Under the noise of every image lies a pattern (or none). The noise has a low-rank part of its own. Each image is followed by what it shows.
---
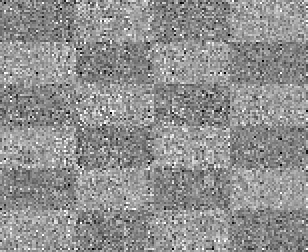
a checkerboard
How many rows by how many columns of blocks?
6 by 4
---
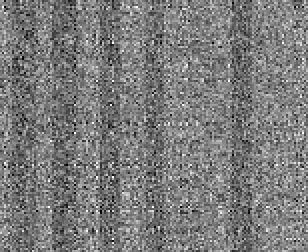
bands of columns
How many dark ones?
5
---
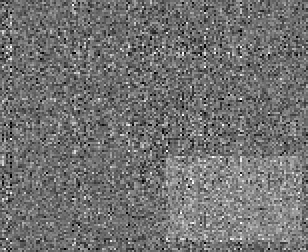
one block
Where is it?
bottom right
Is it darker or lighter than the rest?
lighter
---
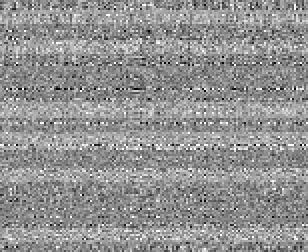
bands of rows
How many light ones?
6
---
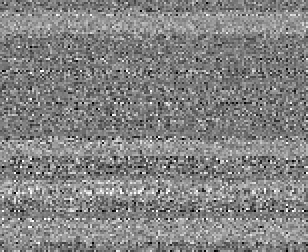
bands of rows
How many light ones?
4
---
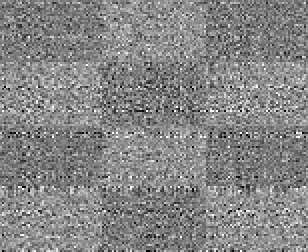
a checkerboard
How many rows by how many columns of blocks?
4 by 3
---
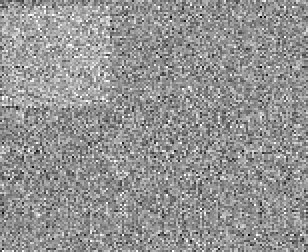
one block
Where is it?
top left
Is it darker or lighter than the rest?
lighter
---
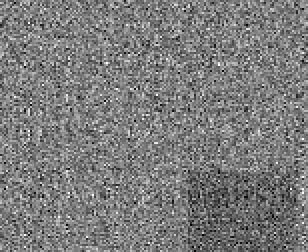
one block
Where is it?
bottom right
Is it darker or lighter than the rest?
darker
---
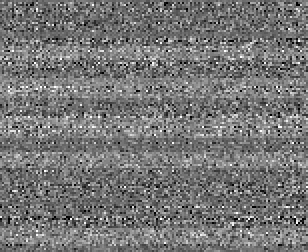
bands of rows
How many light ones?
5
